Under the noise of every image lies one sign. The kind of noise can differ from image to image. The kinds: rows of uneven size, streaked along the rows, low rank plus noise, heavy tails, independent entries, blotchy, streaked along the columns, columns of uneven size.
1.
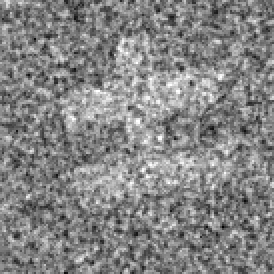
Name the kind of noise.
blotchy
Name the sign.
plus-minus sign
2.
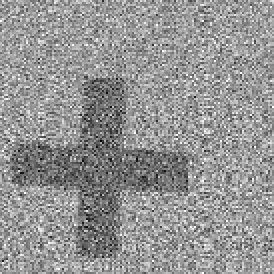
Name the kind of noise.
low rank plus noise
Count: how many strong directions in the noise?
three or four
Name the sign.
plus sign
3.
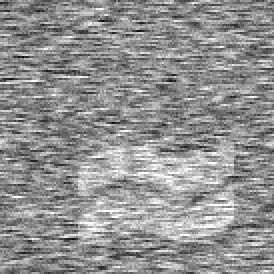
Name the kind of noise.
streaked along the rows
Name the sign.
approximately sign
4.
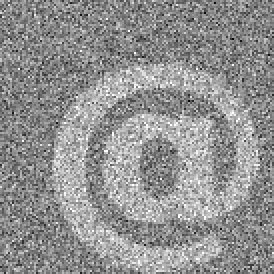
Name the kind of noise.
independent entries
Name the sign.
at sign
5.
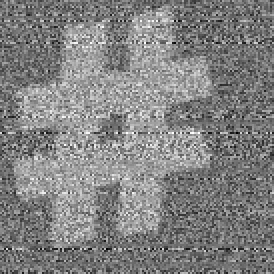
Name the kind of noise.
rows of uneven size
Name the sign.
hash sign
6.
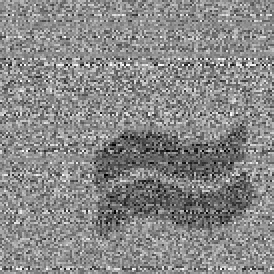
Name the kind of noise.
rows of uneven size
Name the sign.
approximately sign
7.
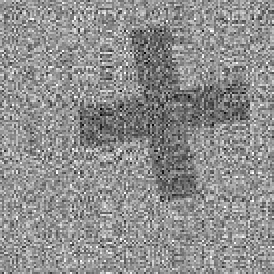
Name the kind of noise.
low rank plus noise
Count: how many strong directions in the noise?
three or four
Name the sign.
plus sign
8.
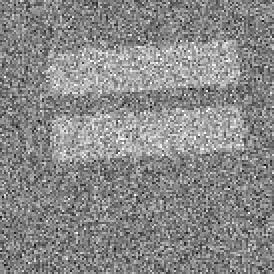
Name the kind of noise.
independent entries
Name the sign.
equals sign
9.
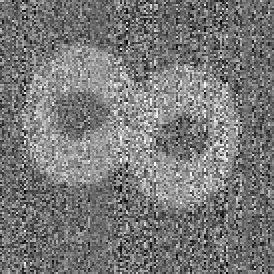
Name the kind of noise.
columns of uneven size
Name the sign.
infinity sign
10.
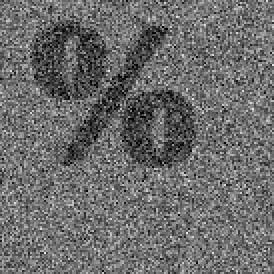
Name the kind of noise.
independent entries
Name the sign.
percent sign
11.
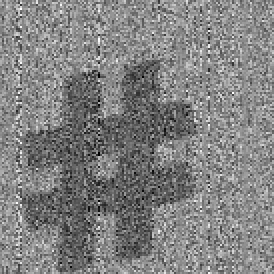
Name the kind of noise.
columns of uneven size
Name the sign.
hash sign
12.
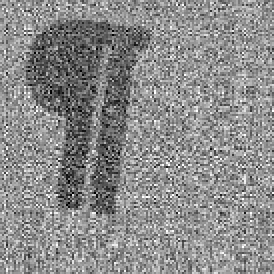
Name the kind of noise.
low rank plus noise
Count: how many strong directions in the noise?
three or four
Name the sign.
pilcrow
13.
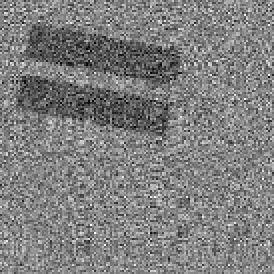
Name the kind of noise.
low rank plus noise
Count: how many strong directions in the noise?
three or four
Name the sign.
equals sign
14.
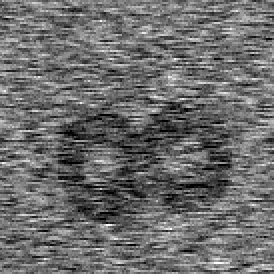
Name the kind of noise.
streaked along the rows
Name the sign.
infinity sign
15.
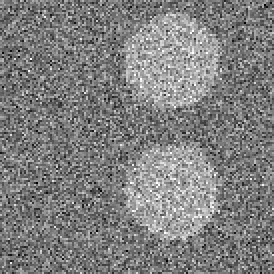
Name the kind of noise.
independent entries
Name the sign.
colon
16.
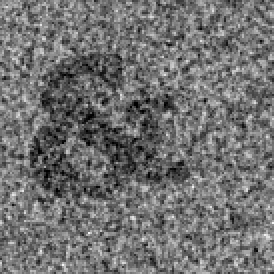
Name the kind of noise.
blotchy
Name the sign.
ampersand
